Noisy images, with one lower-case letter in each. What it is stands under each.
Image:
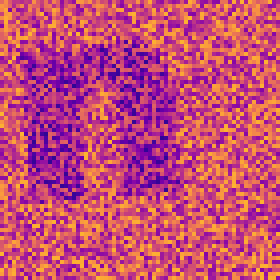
n
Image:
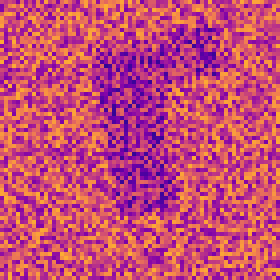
r
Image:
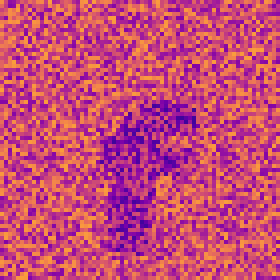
f
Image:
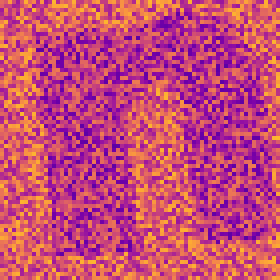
n
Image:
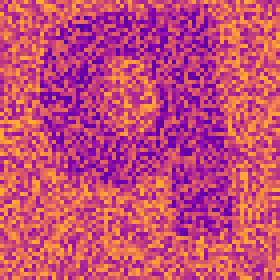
q
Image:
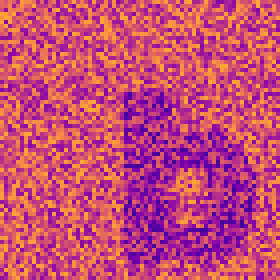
b
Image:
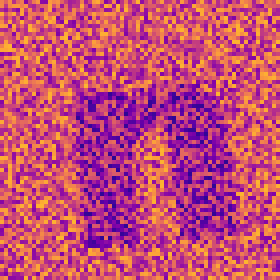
n
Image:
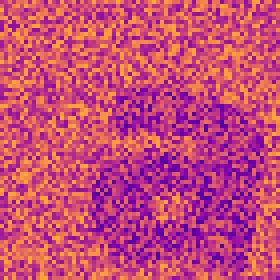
a
